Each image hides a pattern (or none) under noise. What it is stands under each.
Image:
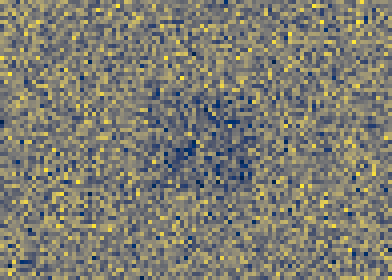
one block
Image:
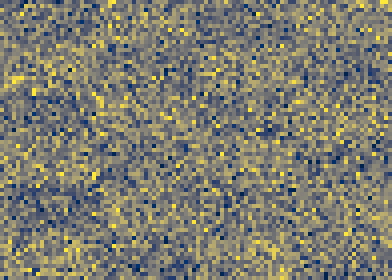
a checkerboard
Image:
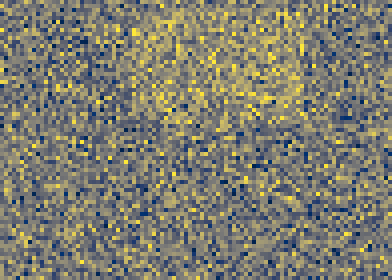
one block
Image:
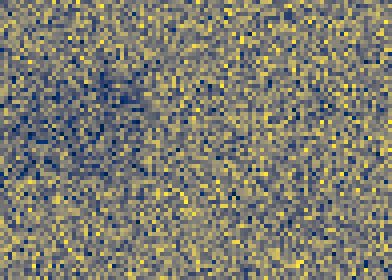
one block
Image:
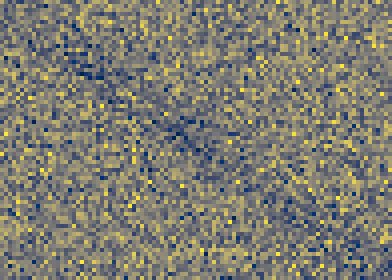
a diagonal band
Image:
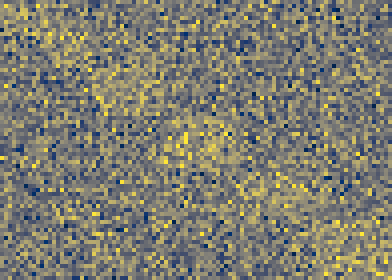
blocks along the diagonal
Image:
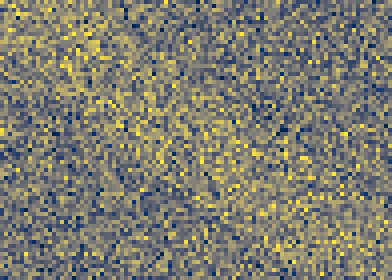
a diagonal band
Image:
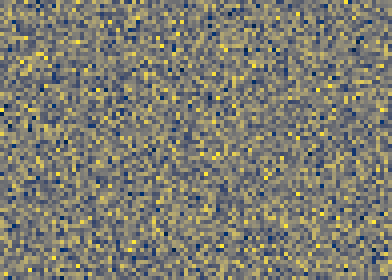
only noise
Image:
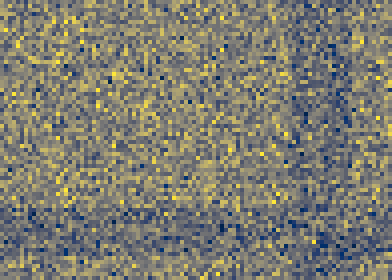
bands of rows crossing bands of columns
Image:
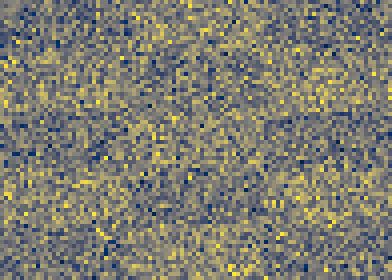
a checkerboard
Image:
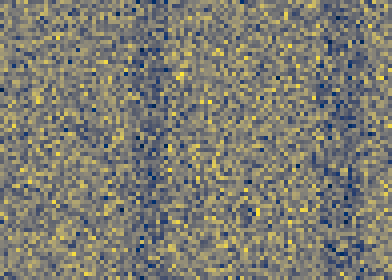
bands of columns
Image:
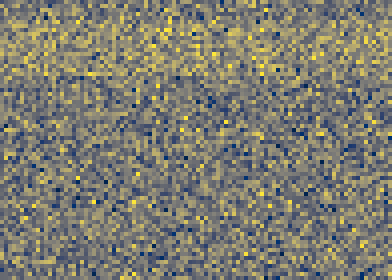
one band of rows
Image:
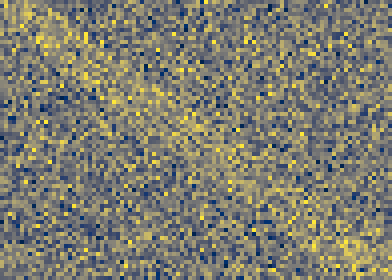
a diagonal band
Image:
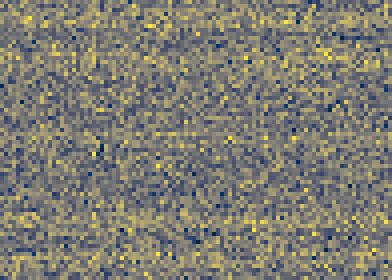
bands of rows
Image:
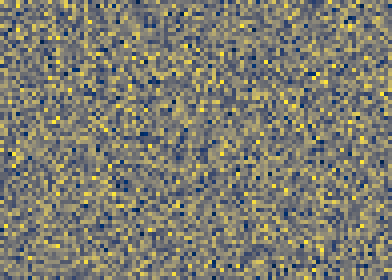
only noise
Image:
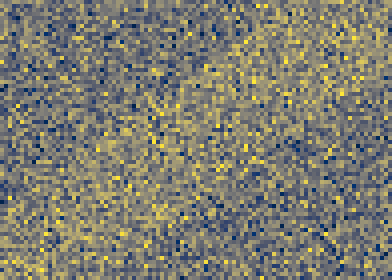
a diagonal band
